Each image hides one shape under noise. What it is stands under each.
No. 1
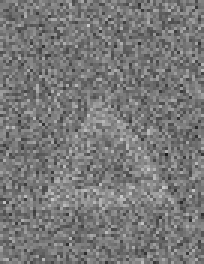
triangle frame
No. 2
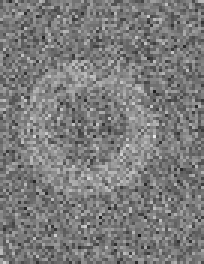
ring
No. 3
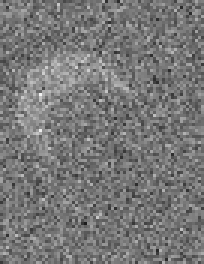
crescent
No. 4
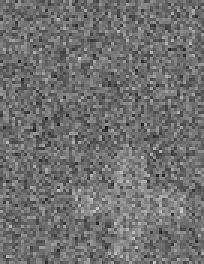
cross
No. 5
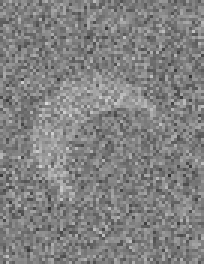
crescent
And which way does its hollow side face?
down and right
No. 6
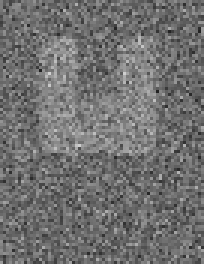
square with a notch
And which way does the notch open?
up
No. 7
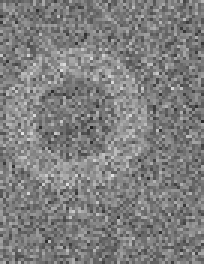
ring
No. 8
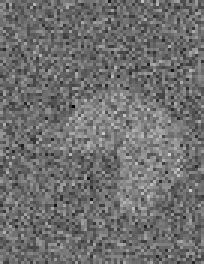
disc with a wedge cut out
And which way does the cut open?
down and left
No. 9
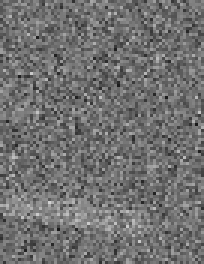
bar
